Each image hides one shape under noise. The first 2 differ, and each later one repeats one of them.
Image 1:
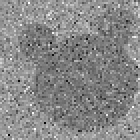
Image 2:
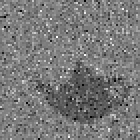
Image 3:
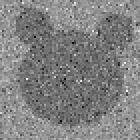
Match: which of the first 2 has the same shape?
1
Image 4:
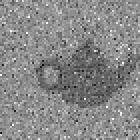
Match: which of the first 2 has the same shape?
2
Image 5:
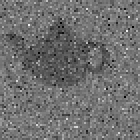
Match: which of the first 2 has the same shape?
2
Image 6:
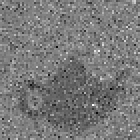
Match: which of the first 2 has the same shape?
2
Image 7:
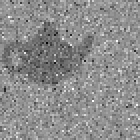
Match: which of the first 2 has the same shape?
2
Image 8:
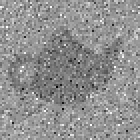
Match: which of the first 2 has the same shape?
2
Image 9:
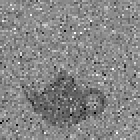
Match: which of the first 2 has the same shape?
2
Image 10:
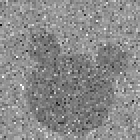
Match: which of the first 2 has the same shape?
1
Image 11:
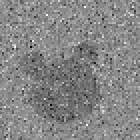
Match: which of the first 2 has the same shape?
1
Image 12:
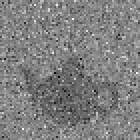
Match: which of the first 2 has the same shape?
2
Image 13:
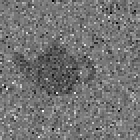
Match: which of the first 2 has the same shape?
2
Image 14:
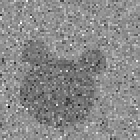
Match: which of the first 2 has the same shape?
1
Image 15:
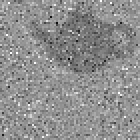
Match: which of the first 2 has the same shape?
2
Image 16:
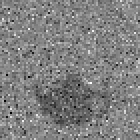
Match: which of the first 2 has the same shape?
2
